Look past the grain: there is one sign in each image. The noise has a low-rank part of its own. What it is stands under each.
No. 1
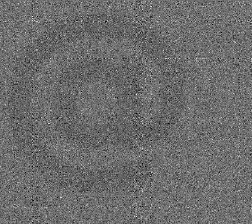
at sign
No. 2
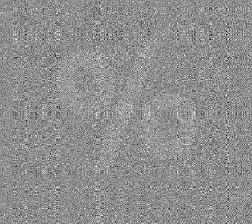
percent sign
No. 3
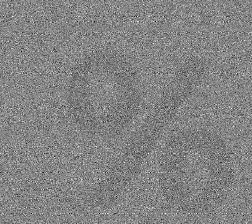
percent sign
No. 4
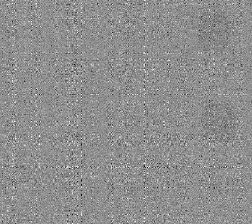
colon
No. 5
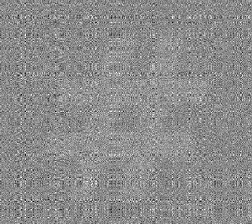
hash sign
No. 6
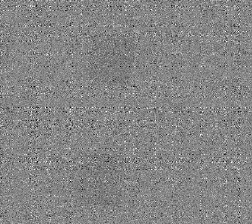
colon
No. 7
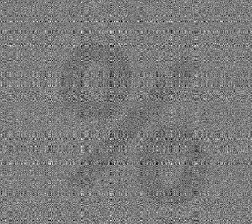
percent sign
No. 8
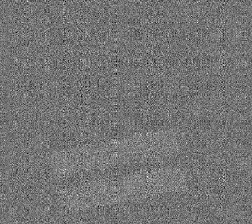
equals sign
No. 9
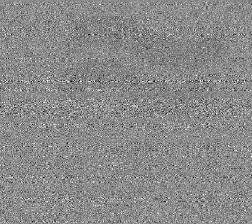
approximately sign
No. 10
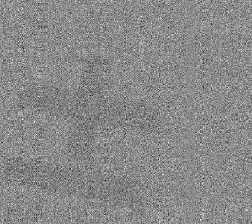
plus-minus sign
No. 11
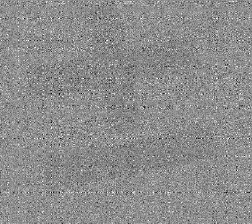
plus-minus sign
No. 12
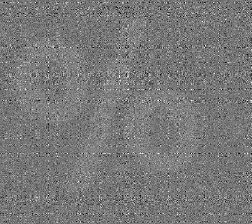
percent sign
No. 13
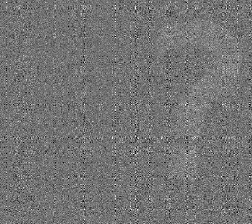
question mark
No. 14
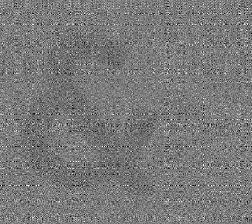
ampersand
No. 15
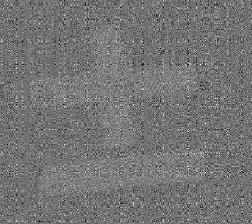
plus-minus sign
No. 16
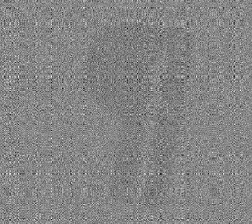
pilcrow
